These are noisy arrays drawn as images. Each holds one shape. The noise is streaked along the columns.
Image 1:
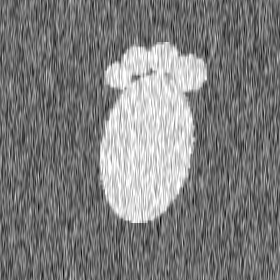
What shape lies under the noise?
footprint
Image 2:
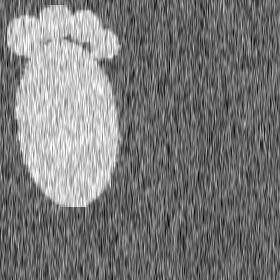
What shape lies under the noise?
footprint
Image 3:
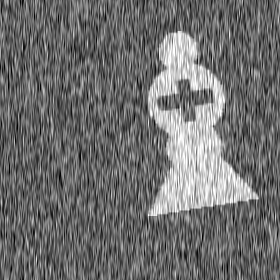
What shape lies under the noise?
chess bishop
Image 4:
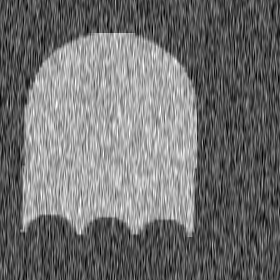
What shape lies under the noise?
ghost
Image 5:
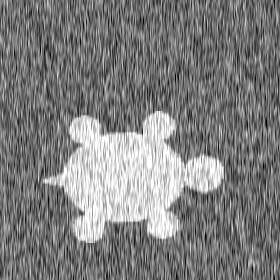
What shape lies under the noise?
turtle
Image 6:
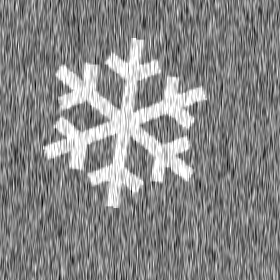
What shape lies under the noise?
snowflake
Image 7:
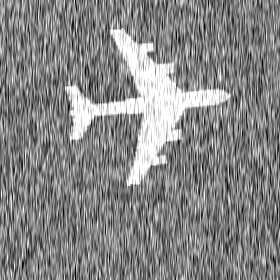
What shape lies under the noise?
airplane
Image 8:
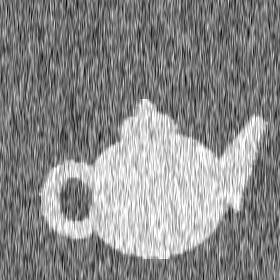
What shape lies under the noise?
teapot
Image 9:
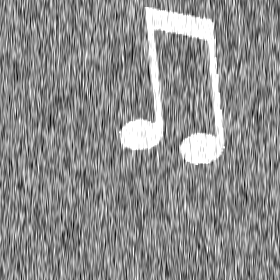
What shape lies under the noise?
pair of musical notes
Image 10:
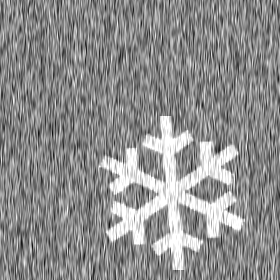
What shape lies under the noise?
snowflake
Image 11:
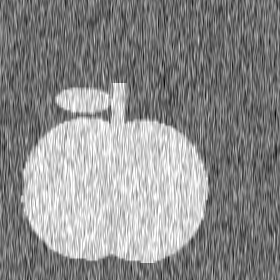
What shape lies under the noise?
apple
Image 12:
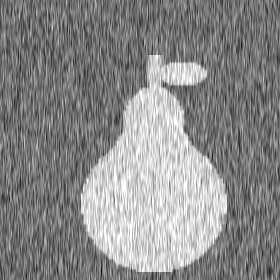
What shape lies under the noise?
pear
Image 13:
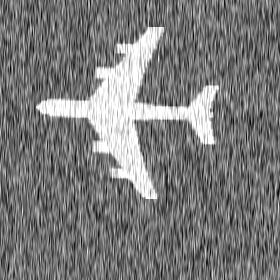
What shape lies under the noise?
airplane
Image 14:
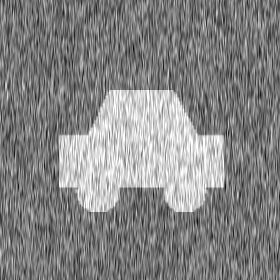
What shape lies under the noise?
car
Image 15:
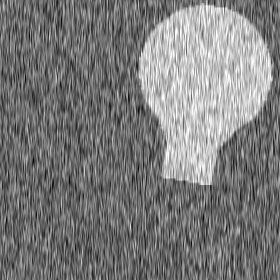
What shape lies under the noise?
light bulb
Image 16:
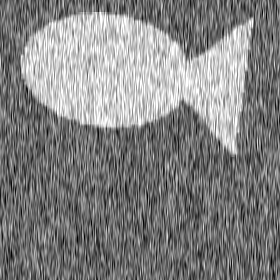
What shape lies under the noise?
fish
